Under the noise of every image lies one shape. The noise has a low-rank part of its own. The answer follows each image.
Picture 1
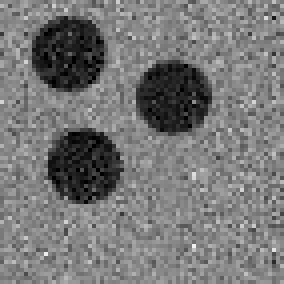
three dots
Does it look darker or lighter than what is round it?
darker
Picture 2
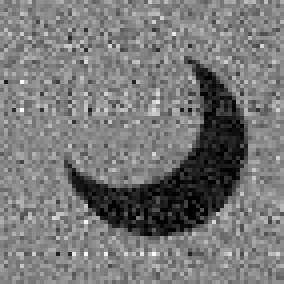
crescent
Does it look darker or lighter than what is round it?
darker
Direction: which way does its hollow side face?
up and left
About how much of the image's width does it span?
two thirds
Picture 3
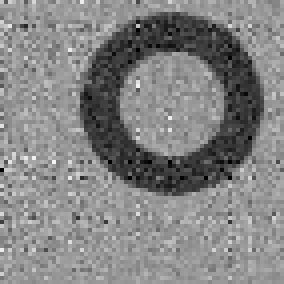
ring
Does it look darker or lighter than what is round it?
darker
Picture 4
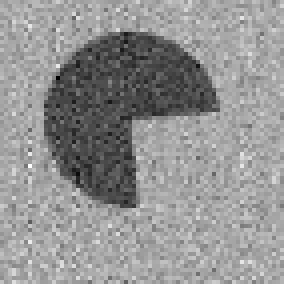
disc with a wedge cut out
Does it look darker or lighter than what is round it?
darker
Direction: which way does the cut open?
down and right
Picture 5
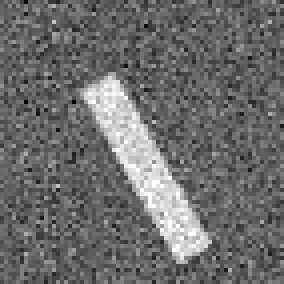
bar
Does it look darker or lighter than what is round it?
lighter
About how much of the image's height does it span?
two thirds
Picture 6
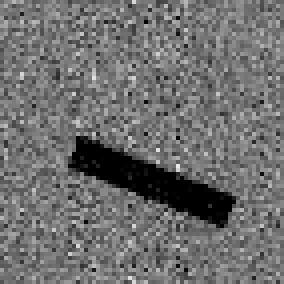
bar
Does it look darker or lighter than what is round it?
darker
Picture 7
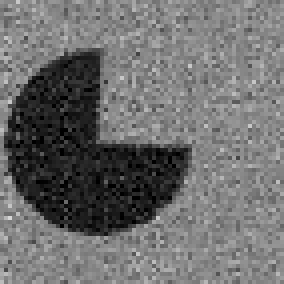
disc with a wedge cut out
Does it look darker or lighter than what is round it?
darker
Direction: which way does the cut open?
up and right
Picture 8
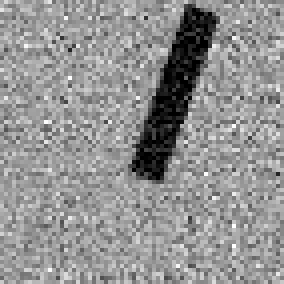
bar
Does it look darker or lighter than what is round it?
darker
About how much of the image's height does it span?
two thirds
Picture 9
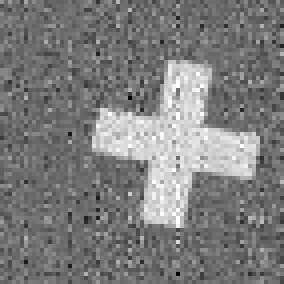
cross
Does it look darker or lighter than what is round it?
lighter
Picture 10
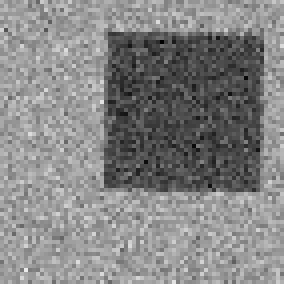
square
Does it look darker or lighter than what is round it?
darker
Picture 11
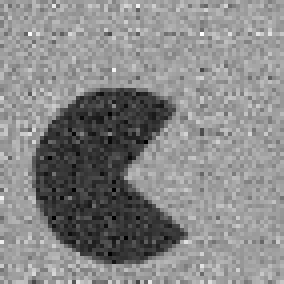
disc with a wedge cut out
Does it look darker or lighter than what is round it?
darker
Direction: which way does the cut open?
right
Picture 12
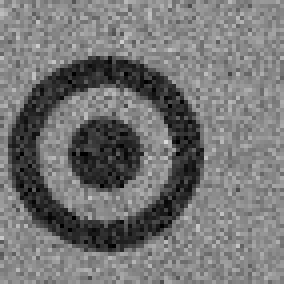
bullseye
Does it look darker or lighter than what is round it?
darker
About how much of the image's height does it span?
two thirds
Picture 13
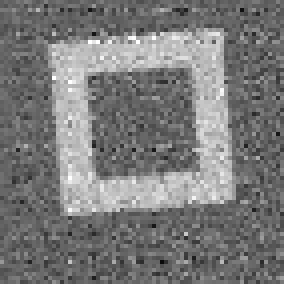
square frame
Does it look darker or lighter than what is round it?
lighter
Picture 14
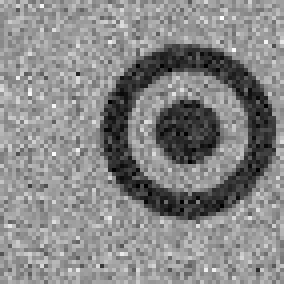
bullseye
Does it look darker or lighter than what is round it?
darker
